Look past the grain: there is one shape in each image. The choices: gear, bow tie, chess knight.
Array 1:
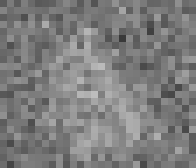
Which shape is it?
chess knight
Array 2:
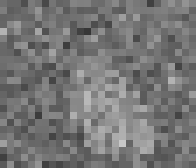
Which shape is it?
chess knight
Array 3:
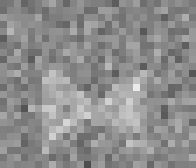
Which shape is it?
bow tie
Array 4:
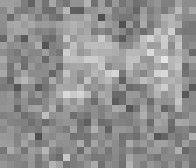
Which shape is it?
bow tie
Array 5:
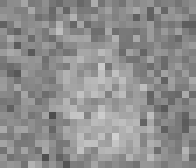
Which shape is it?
chess knight
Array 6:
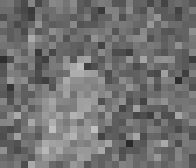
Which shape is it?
chess knight
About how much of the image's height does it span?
two thirds
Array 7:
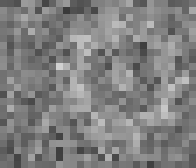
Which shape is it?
gear
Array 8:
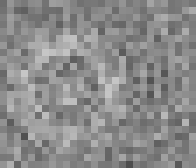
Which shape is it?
gear
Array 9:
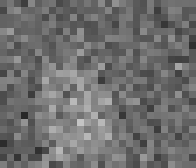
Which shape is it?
chess knight
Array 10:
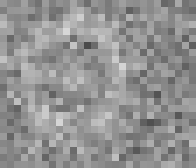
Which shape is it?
gear
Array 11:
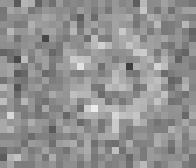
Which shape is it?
gear
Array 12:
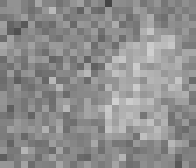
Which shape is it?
chess knight
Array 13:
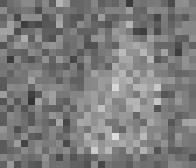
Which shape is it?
chess knight
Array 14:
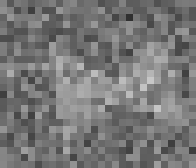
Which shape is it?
bow tie
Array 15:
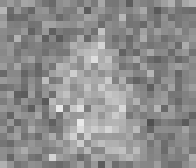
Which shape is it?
chess knight
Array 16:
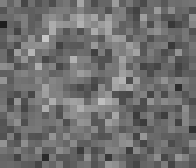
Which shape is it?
gear
